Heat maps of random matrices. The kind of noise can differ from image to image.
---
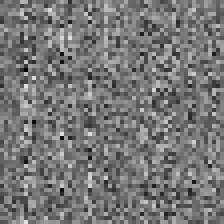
columns of uneven size
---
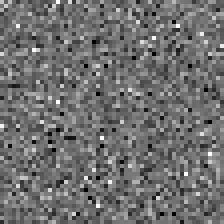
heavy tails
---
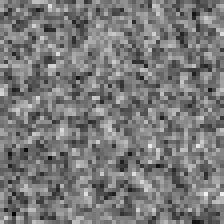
blotchy
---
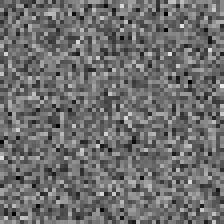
independent entries
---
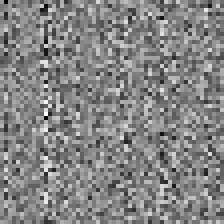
columns of uneven size
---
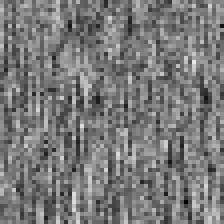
streaked along the columns
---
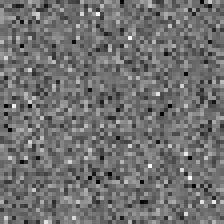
heavy tails
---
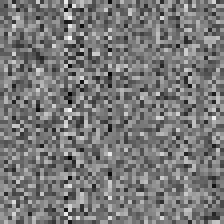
columns of uneven size
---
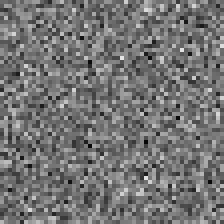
independent entries
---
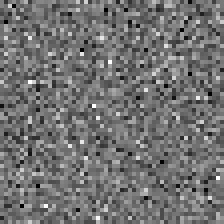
heavy tails
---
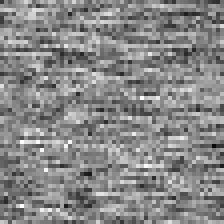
streaked along the rows
